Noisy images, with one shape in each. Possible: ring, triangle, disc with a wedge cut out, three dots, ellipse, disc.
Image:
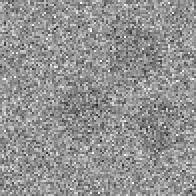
three dots
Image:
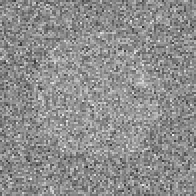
disc
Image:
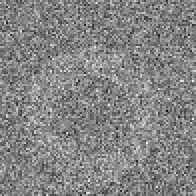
ring
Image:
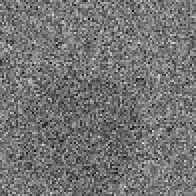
disc
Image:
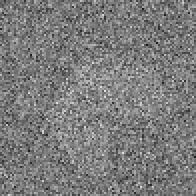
disc with a wedge cut out
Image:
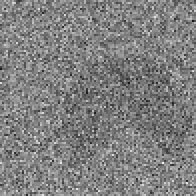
disc with a wedge cut out
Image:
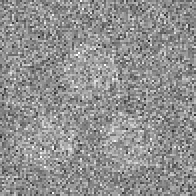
three dots
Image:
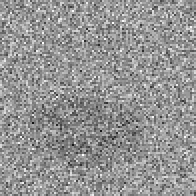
ellipse
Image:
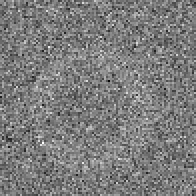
ring
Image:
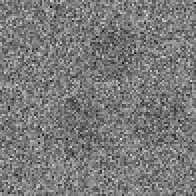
three dots
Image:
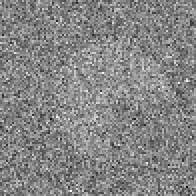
disc with a wedge cut out
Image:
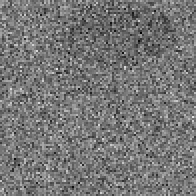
ellipse
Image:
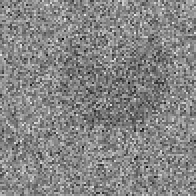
disc with a wedge cut out
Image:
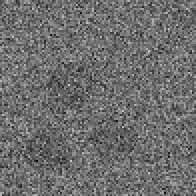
three dots
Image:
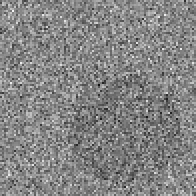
disc
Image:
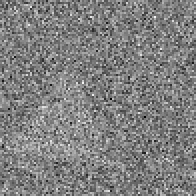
triangle
